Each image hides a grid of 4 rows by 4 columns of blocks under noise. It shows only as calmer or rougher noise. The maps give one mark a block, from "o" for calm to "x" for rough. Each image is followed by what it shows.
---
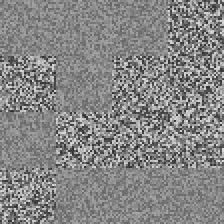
o o o x
x o x x
o x x x
x o o o
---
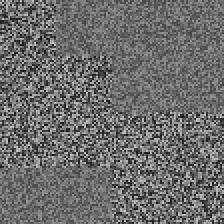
x o o o
x x o o
x x x x
o o x x
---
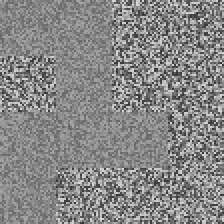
o o x x
x o x x
o o o x
o x x x
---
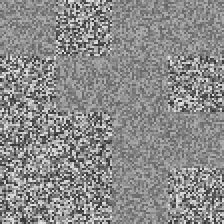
o x o o
x o o x
x x o o
x x o x
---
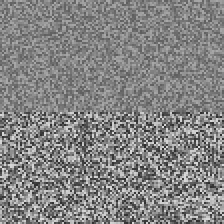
o o o o
o o o o
x x x x
x x x x
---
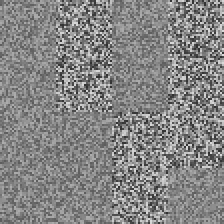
o x o x
o x o x
o o x x
o o x o
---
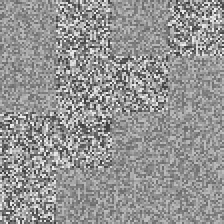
o x o x
o x x o
x x o o
x o o o
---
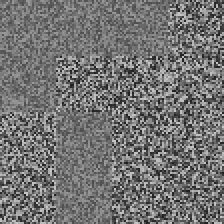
o o o x
o x x x
x o x x
x o x x
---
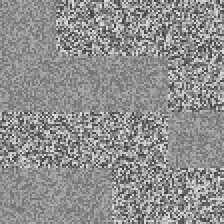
o x x x
o o o x
x x x o
o o x x
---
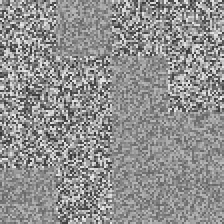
x o x x
x x o x
x x o o
o x o o
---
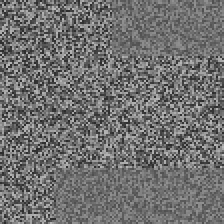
x x o o
x x x x
x x x x
x o o o
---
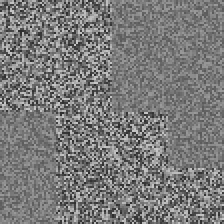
x x o o
x x o o
o x x o
o x x x
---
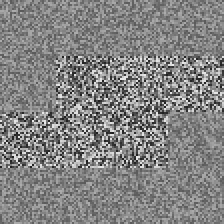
o o o o
o x x x
x x x o
o o o o
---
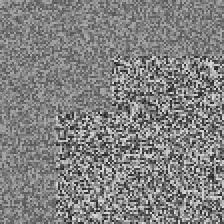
o o o o
o o x x
o x x x
o x x x
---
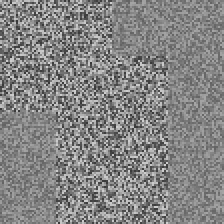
x x o o
x x x o
o x x o
o x x o
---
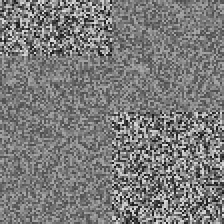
x x o o
o o o o
o o x x
o o x x
